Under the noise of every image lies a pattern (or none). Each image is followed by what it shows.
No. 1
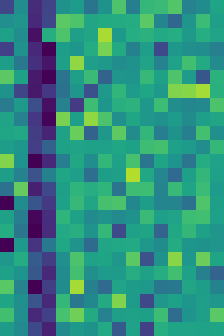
one vertical stripe
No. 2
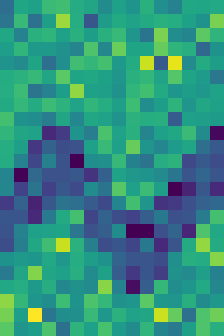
a wavy band
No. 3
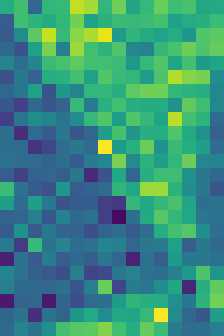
spokes from one point
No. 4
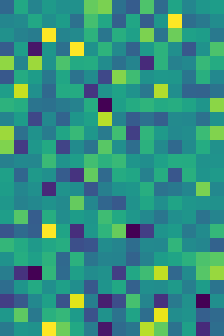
only noise
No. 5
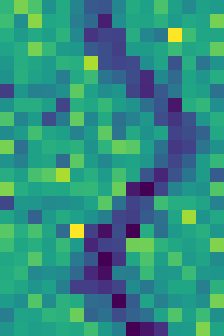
a wavy band
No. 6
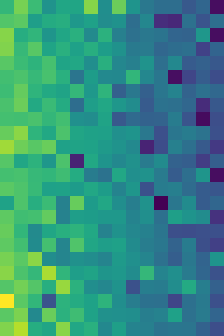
a smooth slope
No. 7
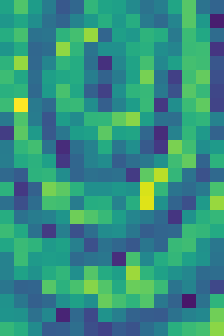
rings round one point
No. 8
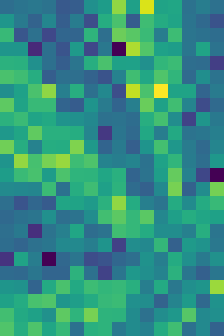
spokes from one point
